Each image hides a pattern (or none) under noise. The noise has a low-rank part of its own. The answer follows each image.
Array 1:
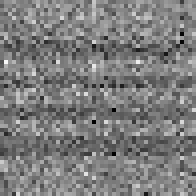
bands of rows
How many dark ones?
4
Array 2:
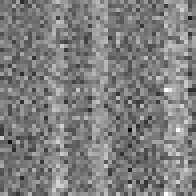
bands of columns
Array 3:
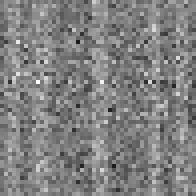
bands of columns
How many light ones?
5
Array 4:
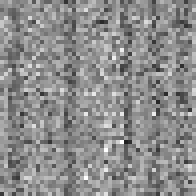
bands of columns
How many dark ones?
5
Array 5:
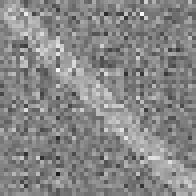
a diagonal band
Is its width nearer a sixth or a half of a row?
a sixth
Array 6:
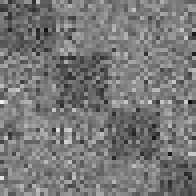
blocks along the diagonal
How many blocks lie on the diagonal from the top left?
4
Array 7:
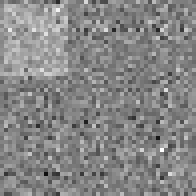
one block
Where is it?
top left
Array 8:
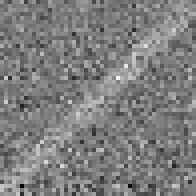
a diagonal band
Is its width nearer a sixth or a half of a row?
a sixth
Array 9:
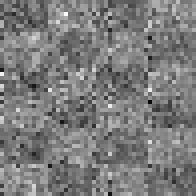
a checkerboard
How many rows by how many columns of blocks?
6 by 4
